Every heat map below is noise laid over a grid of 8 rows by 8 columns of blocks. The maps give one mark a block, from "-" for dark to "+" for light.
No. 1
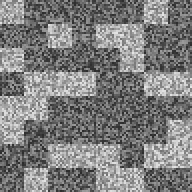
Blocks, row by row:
+-----+-
--+-++--
+----+--
-+++--++
++------
+------+
--+++-++
-+--++--
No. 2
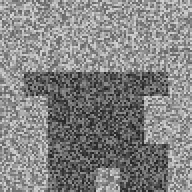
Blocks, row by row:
++++++++
++++++++
++++++++
+------+
++----++
++----++
++-----+
++--+--+
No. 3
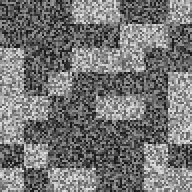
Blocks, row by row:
---++--+
-----++-
+--+++--
+-+----+
++--++-+
+------+
-+----+-
+-++--++
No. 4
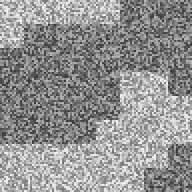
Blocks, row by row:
+++++---
+-------
--------
-----++-
-----+++
----++++
+++++++-
++++++--
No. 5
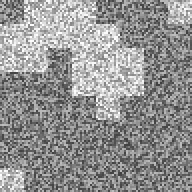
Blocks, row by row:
-+++---+
+++++---
++-+++--
---+++--
----+---
--------
--------
+-------
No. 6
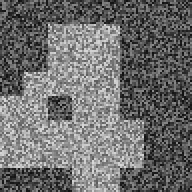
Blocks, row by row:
--------
--+++---
--+++---
-++++---
++-++---
++++++--
++++++--
---++---
